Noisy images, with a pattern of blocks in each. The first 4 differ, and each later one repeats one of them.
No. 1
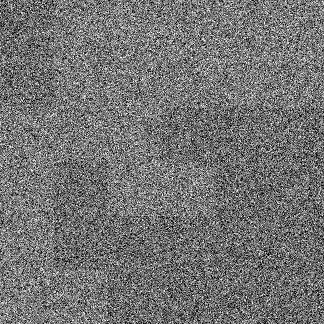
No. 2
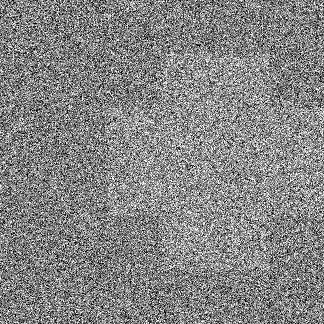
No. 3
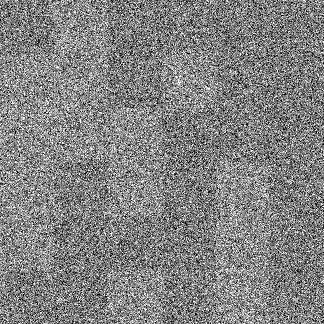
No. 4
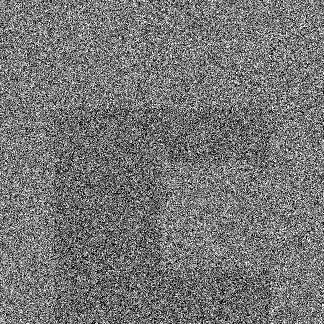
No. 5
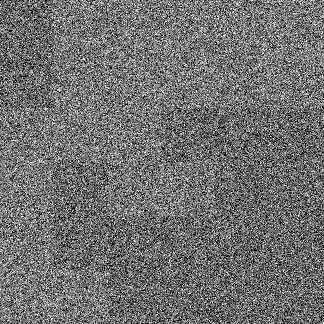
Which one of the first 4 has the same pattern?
1
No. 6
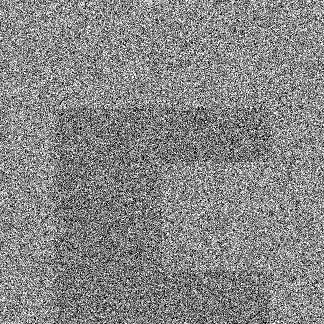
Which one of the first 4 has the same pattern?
4
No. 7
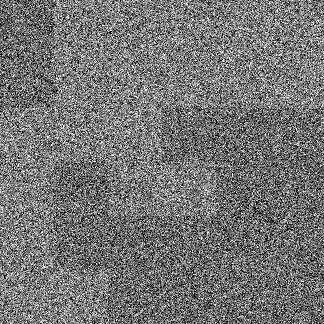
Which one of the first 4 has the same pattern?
1
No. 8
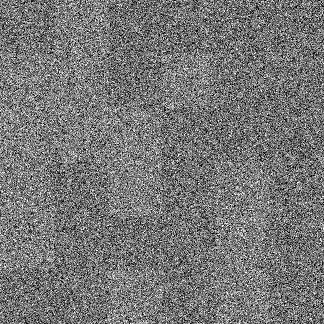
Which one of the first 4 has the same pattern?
3
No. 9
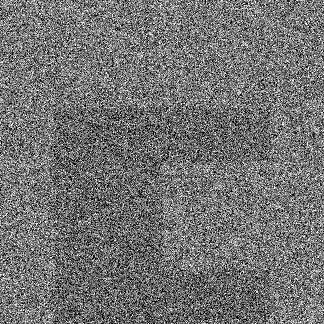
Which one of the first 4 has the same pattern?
4
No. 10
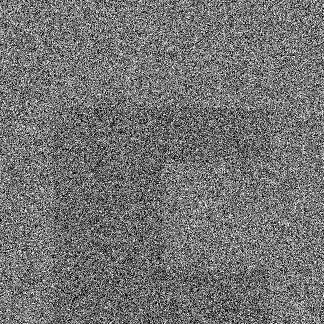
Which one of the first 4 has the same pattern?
4
